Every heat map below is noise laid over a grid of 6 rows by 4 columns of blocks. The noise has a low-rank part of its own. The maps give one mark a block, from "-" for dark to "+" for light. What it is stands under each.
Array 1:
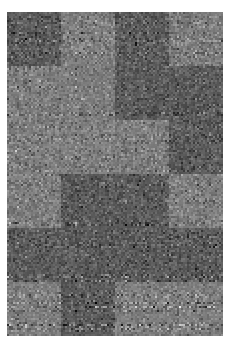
-+-+
++--
+++-
+--+
----
+-++
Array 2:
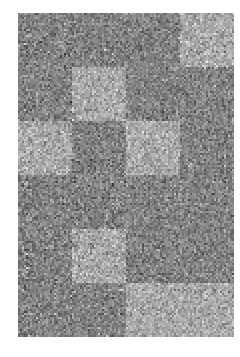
---+
-+--
+-+-
----
-+--
--++
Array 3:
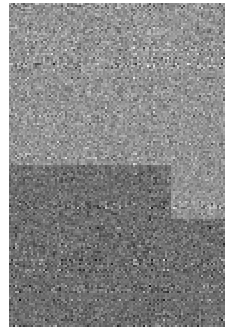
++++
++++
++++
---+
----
----
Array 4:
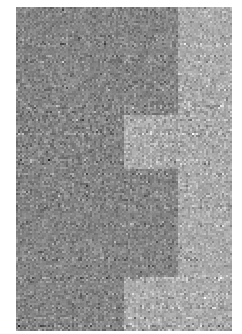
---+
---+
--++
---+
---+
--++
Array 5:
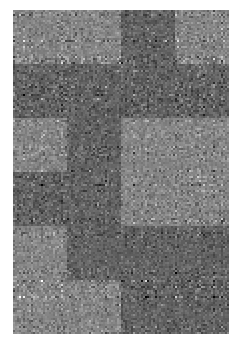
++-+
----
+-++
--++
+---
++--
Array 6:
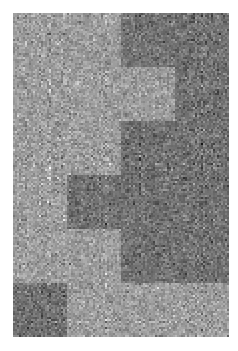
++--
+++-
++--
+---
++--
-+++
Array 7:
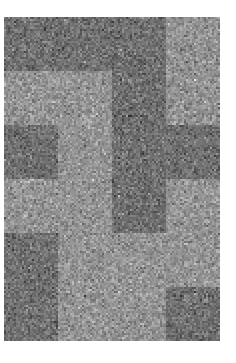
---+
++-+
-+--
++-+
-+++
-++-
